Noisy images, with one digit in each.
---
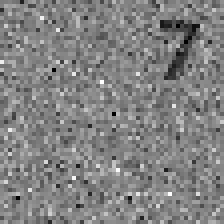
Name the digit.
7
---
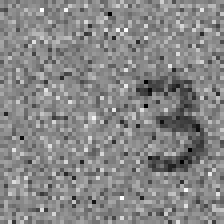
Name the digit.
3
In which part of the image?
middle right
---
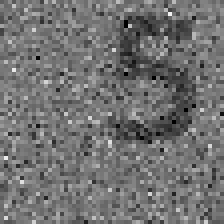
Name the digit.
5
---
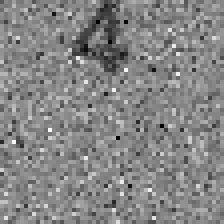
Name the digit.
4
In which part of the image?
top middle
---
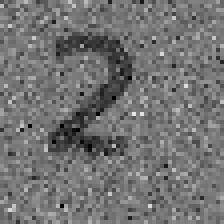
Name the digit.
2
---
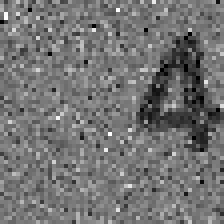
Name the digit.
4
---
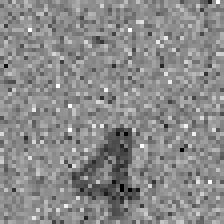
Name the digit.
4
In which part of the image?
bottom middle
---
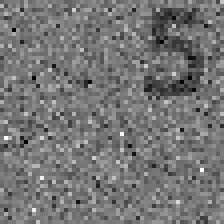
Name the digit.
5
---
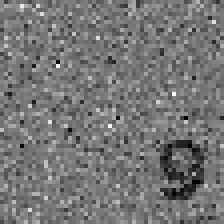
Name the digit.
9
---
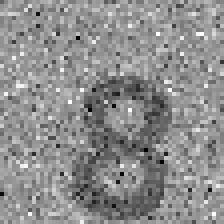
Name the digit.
8
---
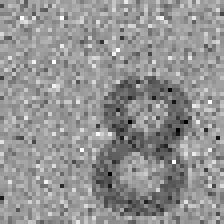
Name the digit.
8
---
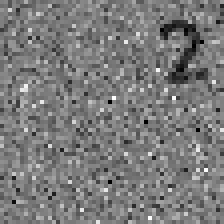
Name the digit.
2
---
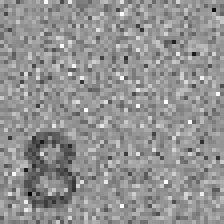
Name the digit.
8
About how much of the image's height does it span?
a third
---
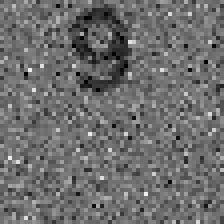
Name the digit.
9
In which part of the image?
top middle
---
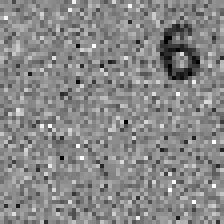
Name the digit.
6
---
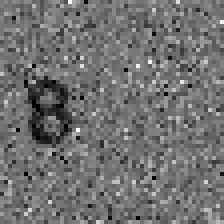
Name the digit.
8
